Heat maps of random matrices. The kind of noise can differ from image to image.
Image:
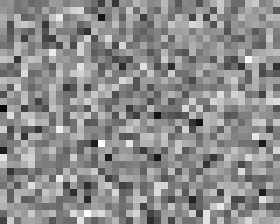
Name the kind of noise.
independent entries
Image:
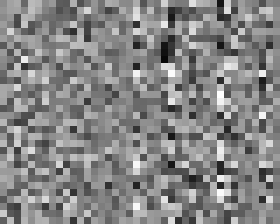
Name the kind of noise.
columns of uneven size
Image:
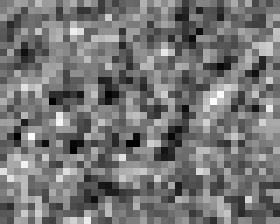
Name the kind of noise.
blotchy
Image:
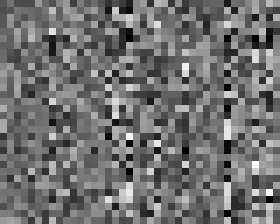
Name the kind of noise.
columns of uneven size
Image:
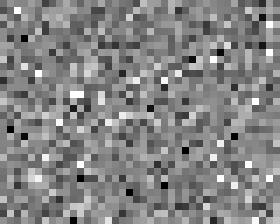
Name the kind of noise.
heavy tails
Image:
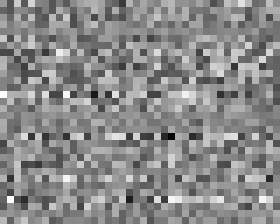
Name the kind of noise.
rows of uneven size
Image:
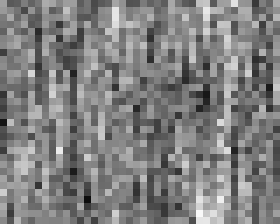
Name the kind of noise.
streaked along the columns
